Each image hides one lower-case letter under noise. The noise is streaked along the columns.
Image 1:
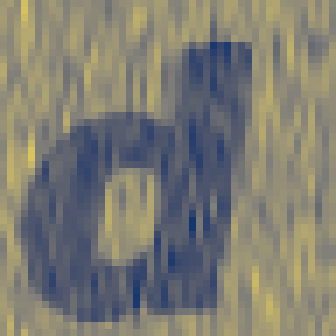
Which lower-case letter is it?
d
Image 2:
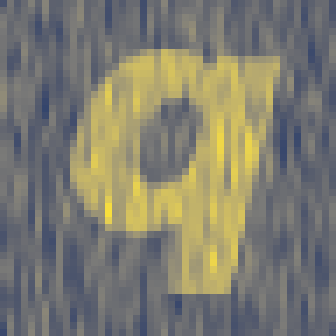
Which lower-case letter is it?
q
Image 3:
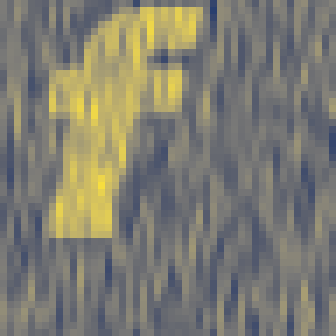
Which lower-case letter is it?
f
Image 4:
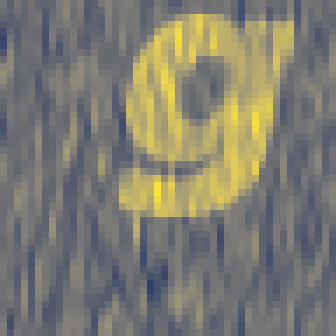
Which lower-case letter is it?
g
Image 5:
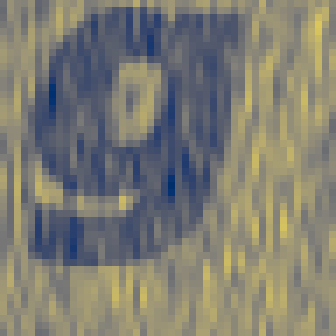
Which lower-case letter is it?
g
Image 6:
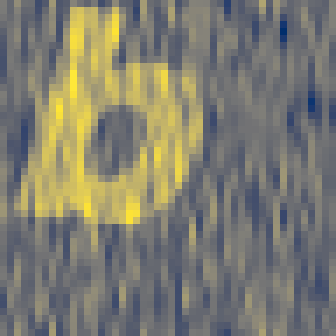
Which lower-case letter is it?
b
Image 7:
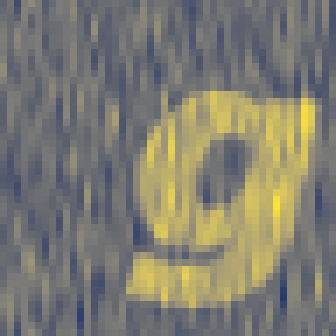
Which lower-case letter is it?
g
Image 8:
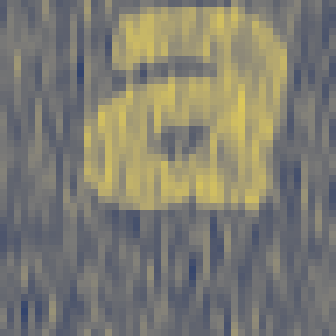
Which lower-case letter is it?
a
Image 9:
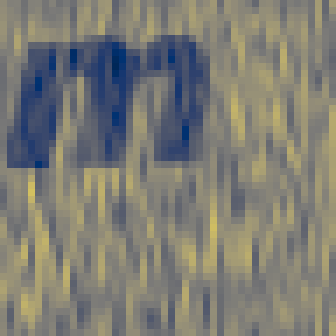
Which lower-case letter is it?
m
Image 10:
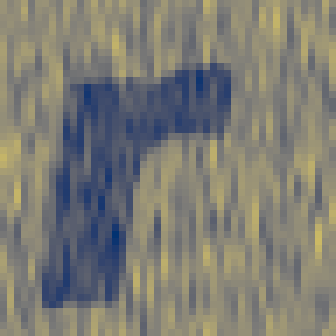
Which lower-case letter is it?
r
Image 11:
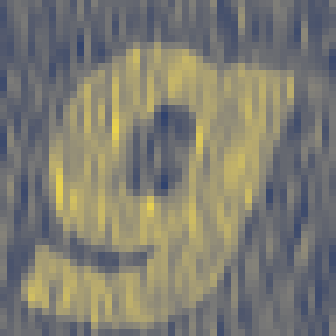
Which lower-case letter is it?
g
